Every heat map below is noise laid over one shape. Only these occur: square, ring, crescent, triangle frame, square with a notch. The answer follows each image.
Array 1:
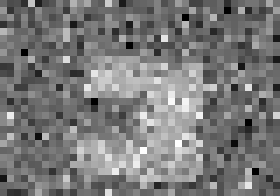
square with a notch
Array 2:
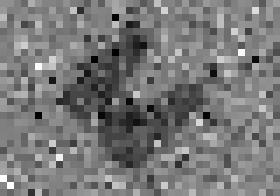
square with a notch
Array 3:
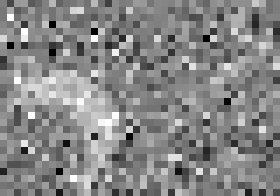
crescent
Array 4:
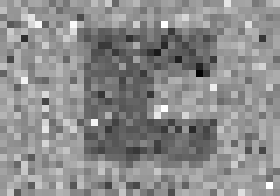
square with a notch
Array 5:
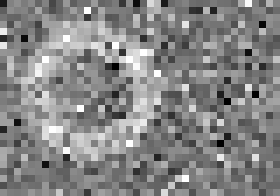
ring
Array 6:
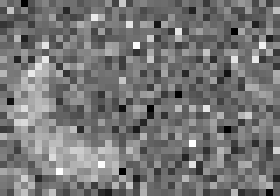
crescent
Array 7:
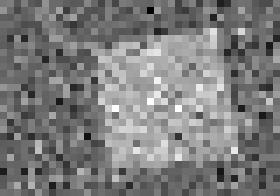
square
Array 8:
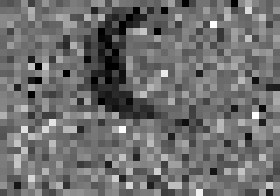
crescent
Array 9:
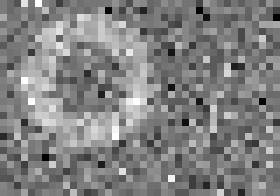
ring
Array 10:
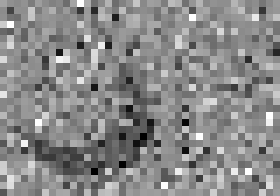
crescent
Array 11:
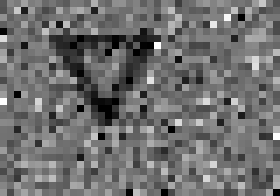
triangle frame
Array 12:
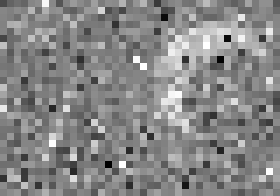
crescent
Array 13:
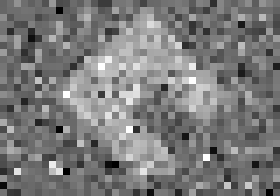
square with a notch
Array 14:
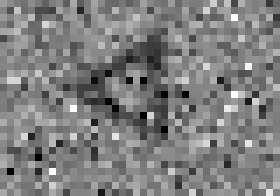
triangle frame
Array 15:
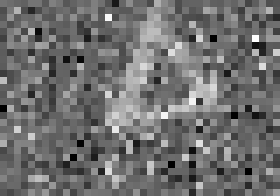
triangle frame
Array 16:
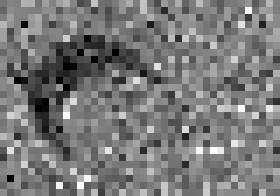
crescent
